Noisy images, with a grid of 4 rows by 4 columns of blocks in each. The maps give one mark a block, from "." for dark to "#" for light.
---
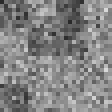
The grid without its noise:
.#.#
#..#
####
.###
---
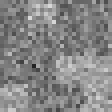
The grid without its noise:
.#..
....
..##
#..#
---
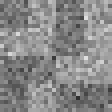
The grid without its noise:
.#.#
##.#
..##
.#..
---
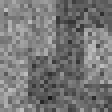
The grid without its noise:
##..
##.#
#..#
#...
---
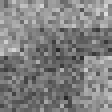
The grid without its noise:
####
#...
...#
...#
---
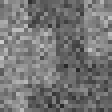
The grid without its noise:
#..#
##.#
##..
#...
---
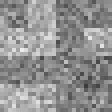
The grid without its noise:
.#..
##.#
....
##..
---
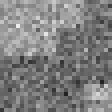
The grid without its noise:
###.
##..
....
...#
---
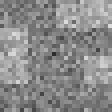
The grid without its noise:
..##
#...
#..#
....
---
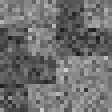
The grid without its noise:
##.#
.#..
..##
.###
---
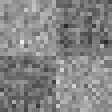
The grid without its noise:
##..
##..
..##
..##
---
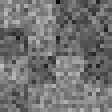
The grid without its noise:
##..
.#..
#.#.
.###
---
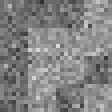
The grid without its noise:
...#
.###
.##.
.#.#
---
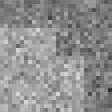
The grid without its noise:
....
##..
###.
###.
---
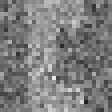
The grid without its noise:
.##.
.#..
.#..
.##.
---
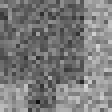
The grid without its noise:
...#
...#
...#
#.##
